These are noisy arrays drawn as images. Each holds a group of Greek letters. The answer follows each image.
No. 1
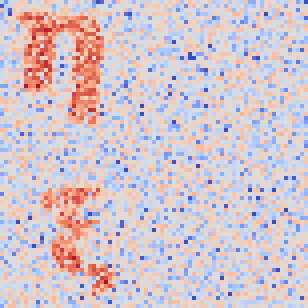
top left: eta; bottom left: xi
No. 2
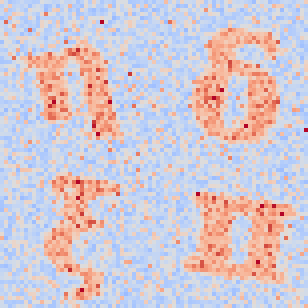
top left: eta; top right: delta; bottom left: xi; bottom right: pi
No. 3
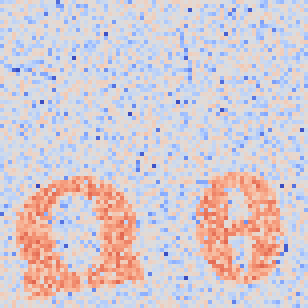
bottom left: omega; bottom right: theta
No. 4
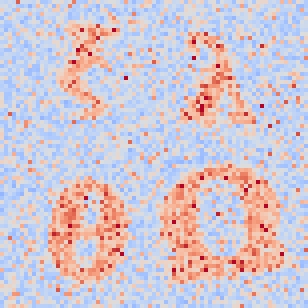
top left: xi; top right: lambda; bottom left: theta; bottom right: omega
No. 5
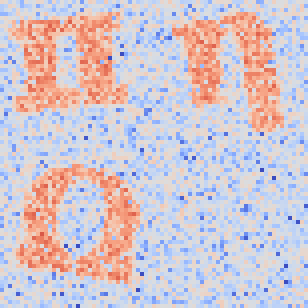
top left: pi; top right: eta; bottom left: omega
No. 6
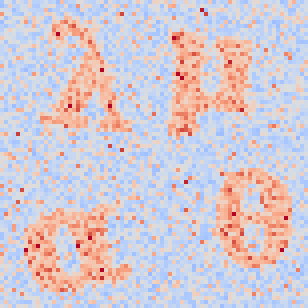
top left: lambda; top right: mu; bottom left: alpha; bottom right: theta
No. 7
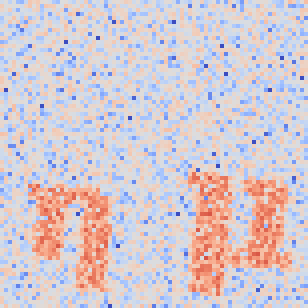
bottom left: eta; bottom right: mu
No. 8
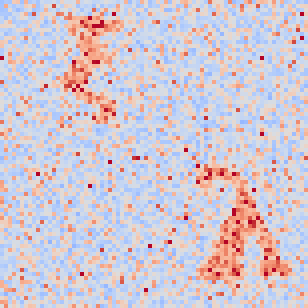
top left: xi; bottom right: lambda
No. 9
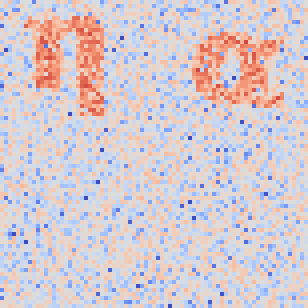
top left: eta; top right: alpha
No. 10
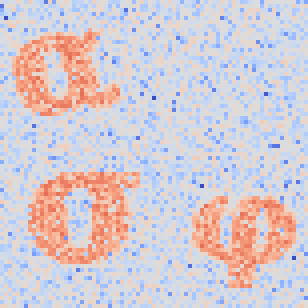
top left: alpha; bottom left: sigma; bottom right: phi
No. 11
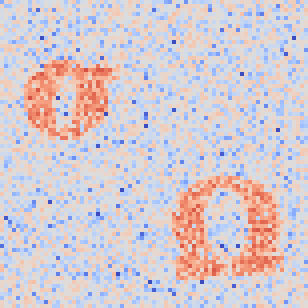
top left: sigma; bottom right: omega
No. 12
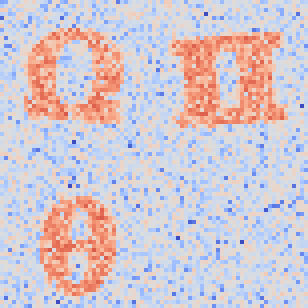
top left: omega; top right: pi; bottom left: theta
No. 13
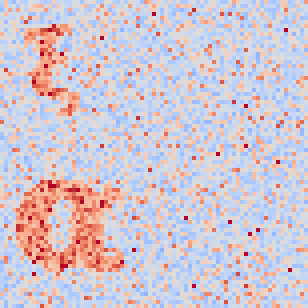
top left: xi; bottom left: alpha
